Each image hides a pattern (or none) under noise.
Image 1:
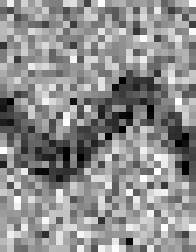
a wavy band
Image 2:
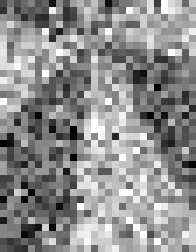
spokes from one point
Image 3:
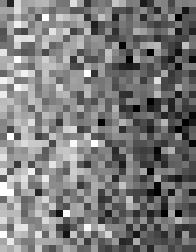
a smooth slope
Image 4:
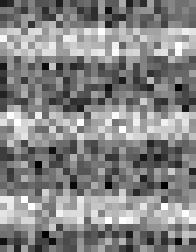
horizontal stripes
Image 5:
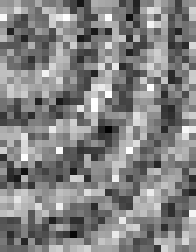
rings round one point
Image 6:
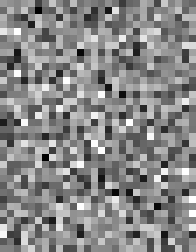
only noise
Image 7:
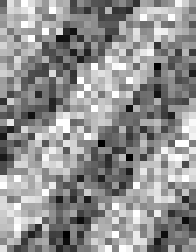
diagonal stripes
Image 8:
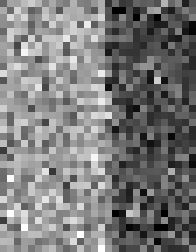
a sharp edge
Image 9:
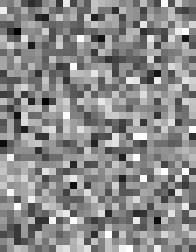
only noise
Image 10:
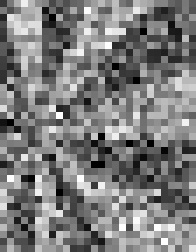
spokes from one point
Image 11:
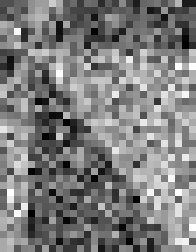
spokes from one point
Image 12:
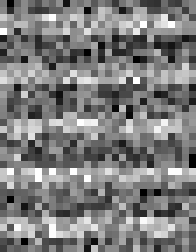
horizontal stripes
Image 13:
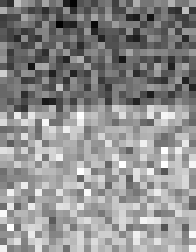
a sharp edge
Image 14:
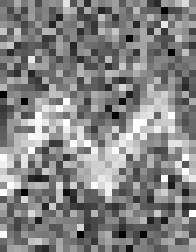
a wavy band
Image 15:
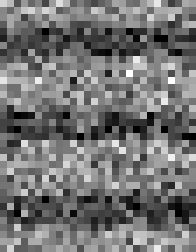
horizontal stripes
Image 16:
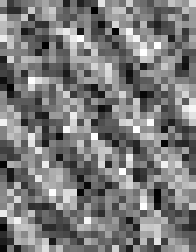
diagonal stripes
